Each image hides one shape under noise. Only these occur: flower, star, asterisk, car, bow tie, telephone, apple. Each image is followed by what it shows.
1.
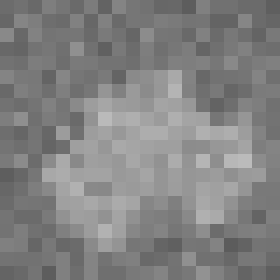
car
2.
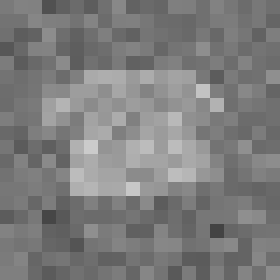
telephone
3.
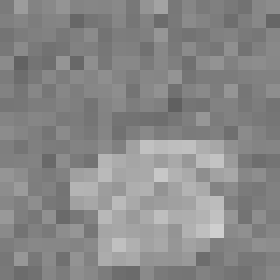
telephone
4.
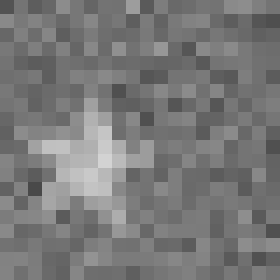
star
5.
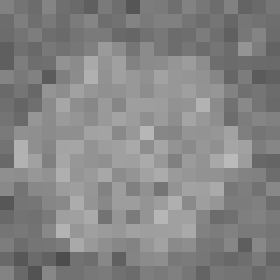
flower
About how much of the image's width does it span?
nearly all
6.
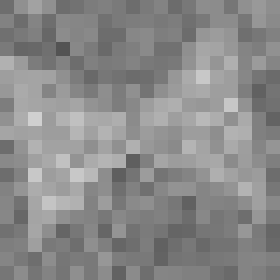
bow tie
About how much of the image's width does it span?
nearly all
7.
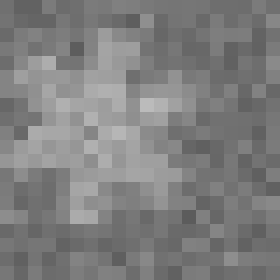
asterisk
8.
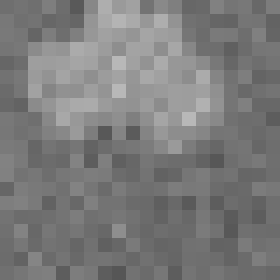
car
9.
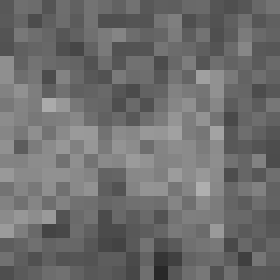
bow tie
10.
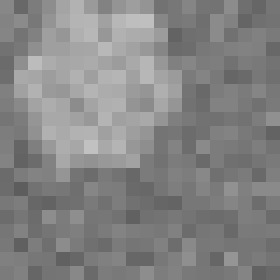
flower
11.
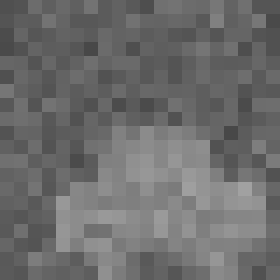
car
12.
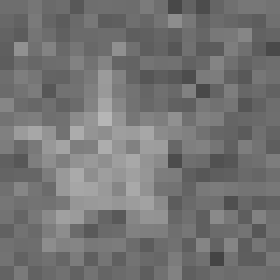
star
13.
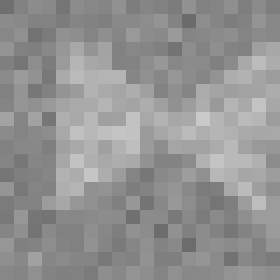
bow tie
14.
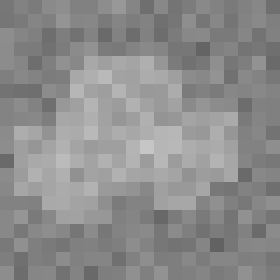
car
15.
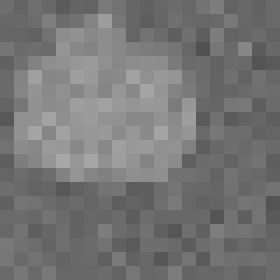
apple
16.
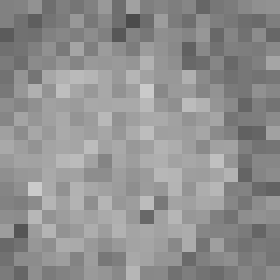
flower
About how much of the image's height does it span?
nearly all
